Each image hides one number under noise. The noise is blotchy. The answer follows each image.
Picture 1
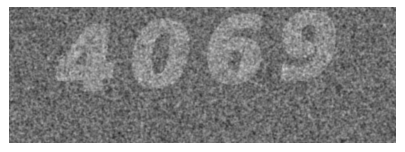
4069
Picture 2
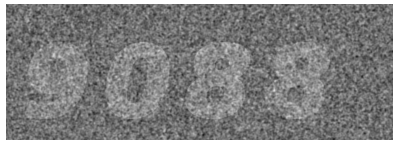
9088
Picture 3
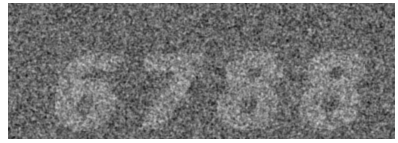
6788
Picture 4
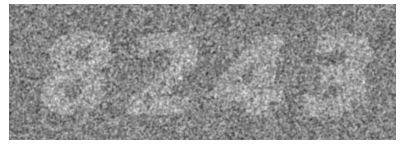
8243
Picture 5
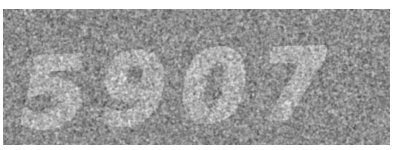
5907
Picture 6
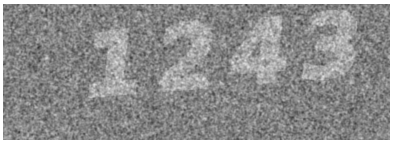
1243
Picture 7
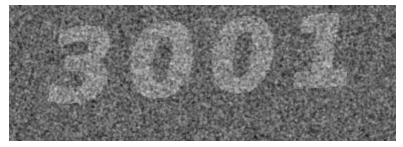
3001
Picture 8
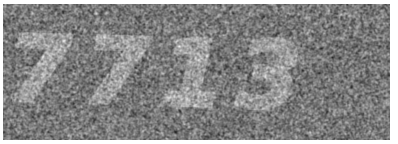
7713
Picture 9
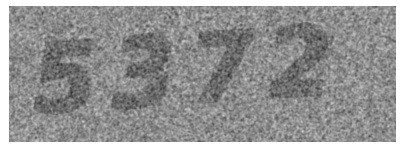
5372
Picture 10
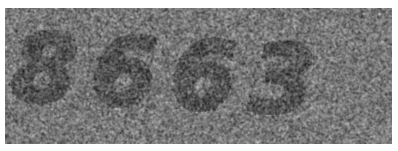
8663
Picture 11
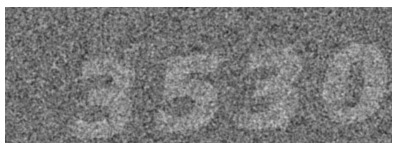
3530
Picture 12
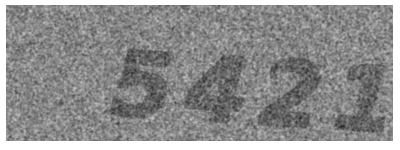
5421
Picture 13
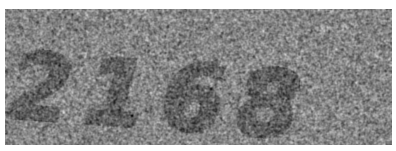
2168
